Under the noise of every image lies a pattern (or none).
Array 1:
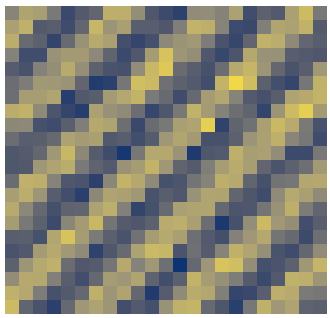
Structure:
diagonal stripes
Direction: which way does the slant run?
bottom left to top right
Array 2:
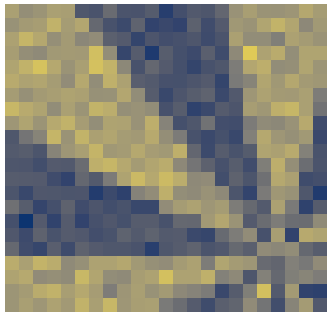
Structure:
spokes from one point
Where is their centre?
bottom right
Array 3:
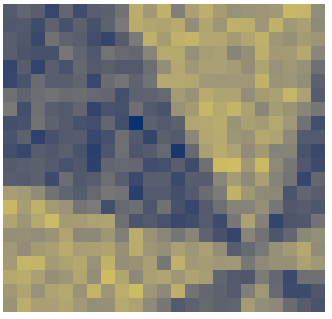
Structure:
spokes from one point
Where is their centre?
bottom right
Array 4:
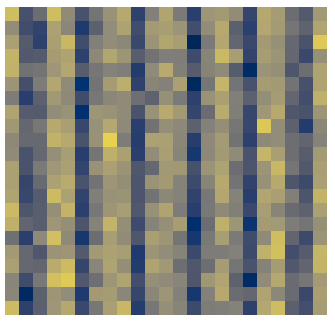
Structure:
vertical stripes
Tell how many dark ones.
6
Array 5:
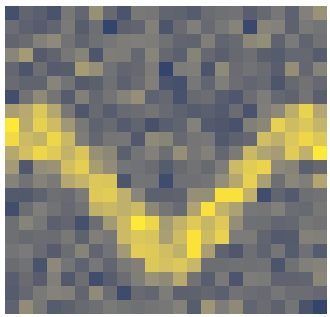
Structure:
a wavy band
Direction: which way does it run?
left to right
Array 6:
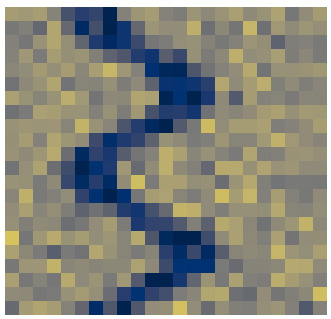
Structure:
a wavy band
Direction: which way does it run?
top to bottom
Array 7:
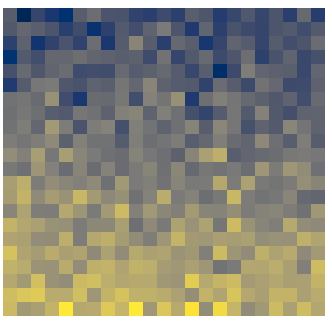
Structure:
a smooth slope
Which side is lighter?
bottom
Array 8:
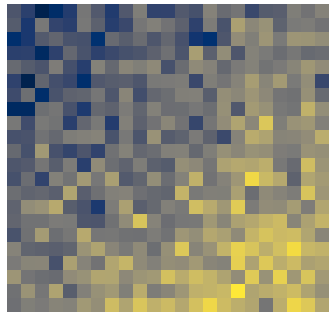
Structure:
a smooth slope
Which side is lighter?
bottom right
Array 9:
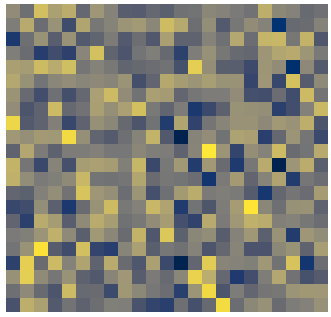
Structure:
only noise
